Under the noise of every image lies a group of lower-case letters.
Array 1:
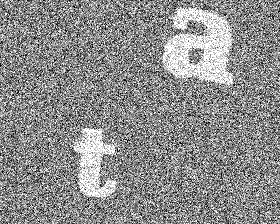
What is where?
top right: light a; bottom left: light t
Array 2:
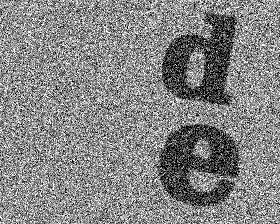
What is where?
top right: dark d; bottom right: dark e
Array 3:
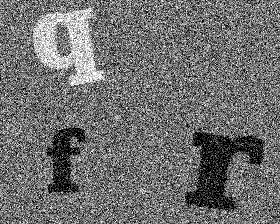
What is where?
top left: light q; bottom left: dark f; bottom right: dark r
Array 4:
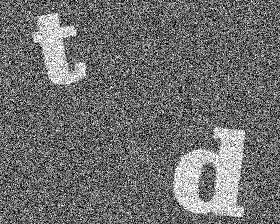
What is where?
top left: light t; bottom right: light d
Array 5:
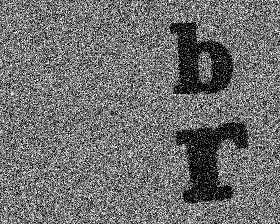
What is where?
top right: dark b; bottom right: dark r
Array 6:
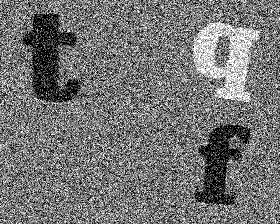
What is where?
top left: dark t; top right: light q; bottom right: dark f
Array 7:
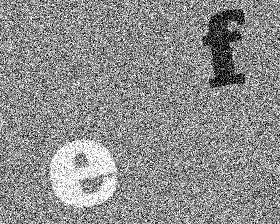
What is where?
top right: dark f; bottom left: light e
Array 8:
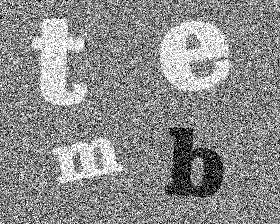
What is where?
top left: light t; top right: light e; bottom left: light m; bottom right: dark b
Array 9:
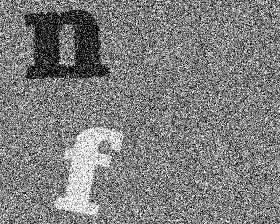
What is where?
top left: dark n; bottom left: light f
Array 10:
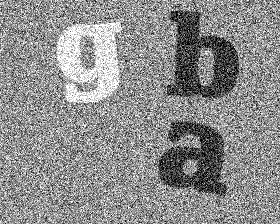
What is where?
top left: light g; top right: dark b; bottom right: dark a
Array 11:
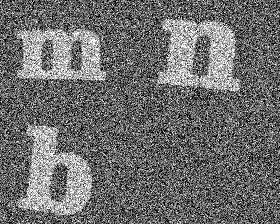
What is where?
top left: light m; top right: light n; bottom left: light b
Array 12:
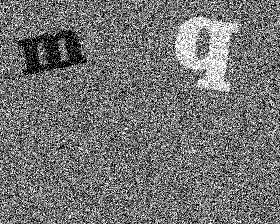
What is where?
top left: dark m; top right: light q
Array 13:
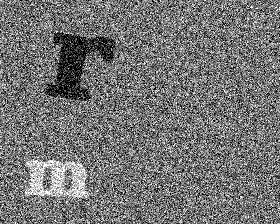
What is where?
top left: dark r; bottom left: light m
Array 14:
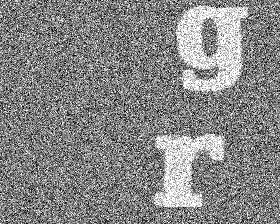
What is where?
top right: light g; bottom right: light r
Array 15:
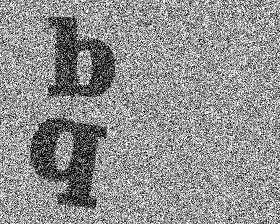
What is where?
top left: dark b; bottom left: dark q
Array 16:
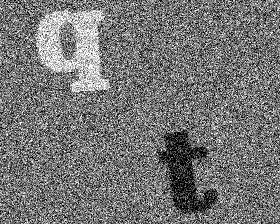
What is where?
top left: light q; bottom right: dark t
